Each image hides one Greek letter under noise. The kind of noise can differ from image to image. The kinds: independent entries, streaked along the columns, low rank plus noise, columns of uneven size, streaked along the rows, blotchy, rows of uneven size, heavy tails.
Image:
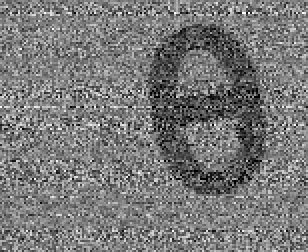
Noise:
rows of uneven size
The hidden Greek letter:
theta
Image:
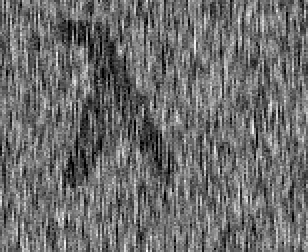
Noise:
streaked along the columns
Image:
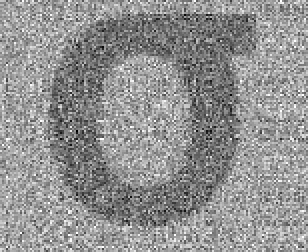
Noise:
low rank plus noise
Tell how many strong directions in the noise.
two
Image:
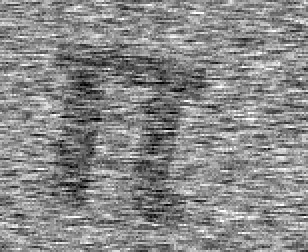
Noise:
streaked along the rows
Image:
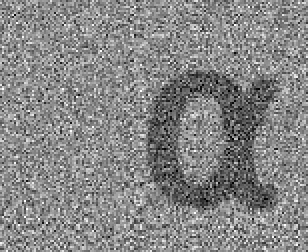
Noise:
low rank plus noise
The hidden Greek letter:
alpha
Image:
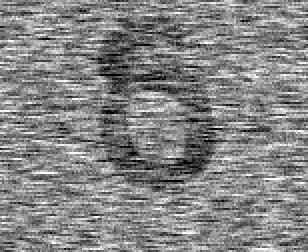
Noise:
streaked along the rows
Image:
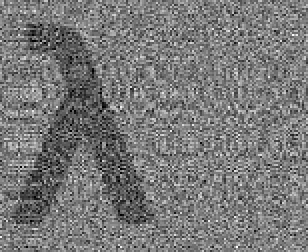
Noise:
low rank plus noise
